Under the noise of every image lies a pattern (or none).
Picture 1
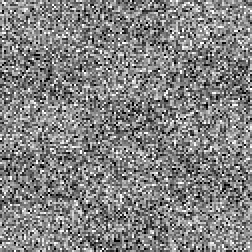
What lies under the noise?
a checkerboard
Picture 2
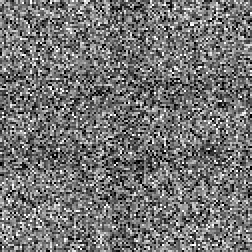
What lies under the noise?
bands of rows crossing bands of columns
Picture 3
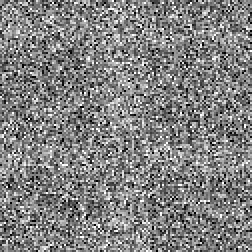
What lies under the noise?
bands of rows crossing bands of columns
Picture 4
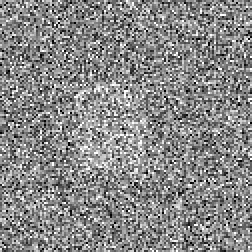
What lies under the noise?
one block
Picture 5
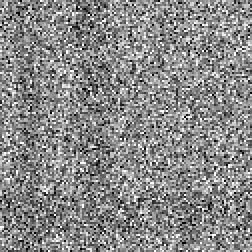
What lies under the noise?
bands of rows crossing bands of columns
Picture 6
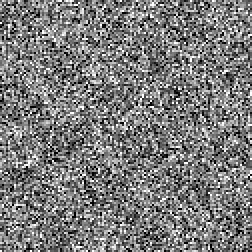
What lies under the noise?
a checkerboard
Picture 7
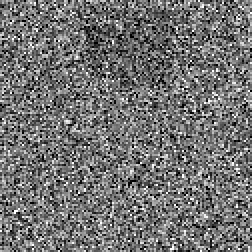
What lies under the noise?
one block
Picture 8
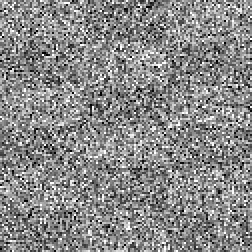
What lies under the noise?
a checkerboard
